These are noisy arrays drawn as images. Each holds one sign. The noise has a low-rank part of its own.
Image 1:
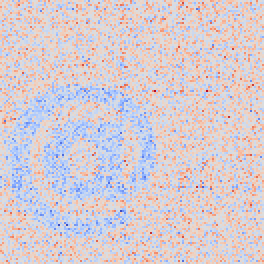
at sign
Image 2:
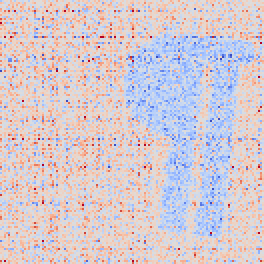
pilcrow
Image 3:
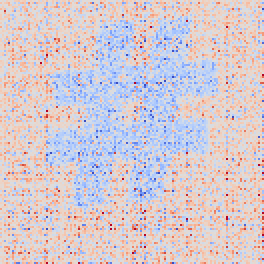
hash sign
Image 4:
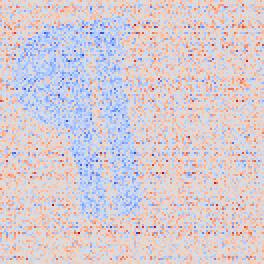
pilcrow
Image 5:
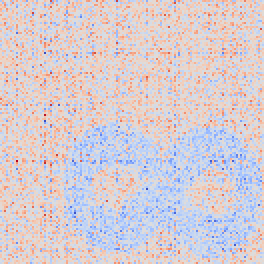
infinity sign
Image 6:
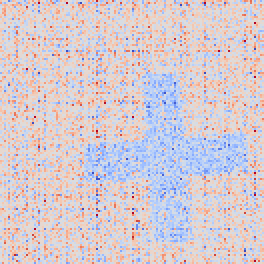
plus sign
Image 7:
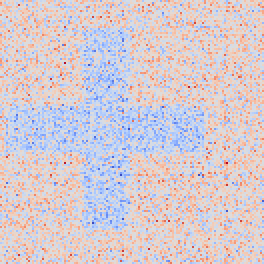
plus sign
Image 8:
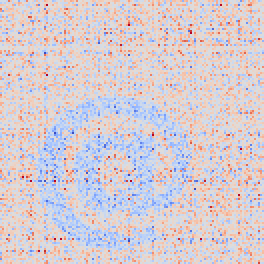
at sign
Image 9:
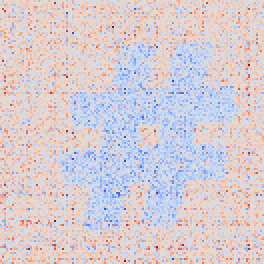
hash sign
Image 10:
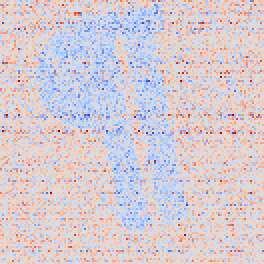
pilcrow
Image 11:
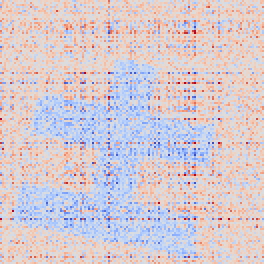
plus-minus sign
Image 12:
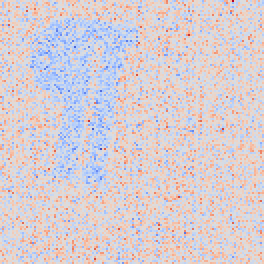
pilcrow
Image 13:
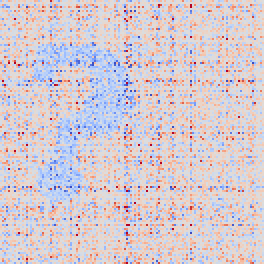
question mark
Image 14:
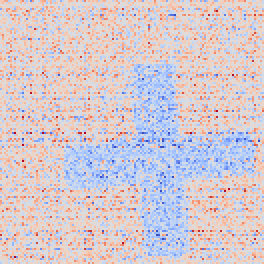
plus sign
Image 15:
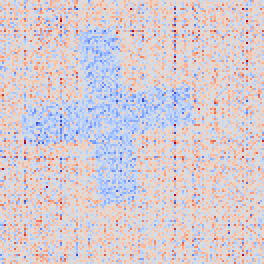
plus sign
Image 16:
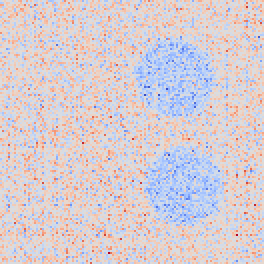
colon
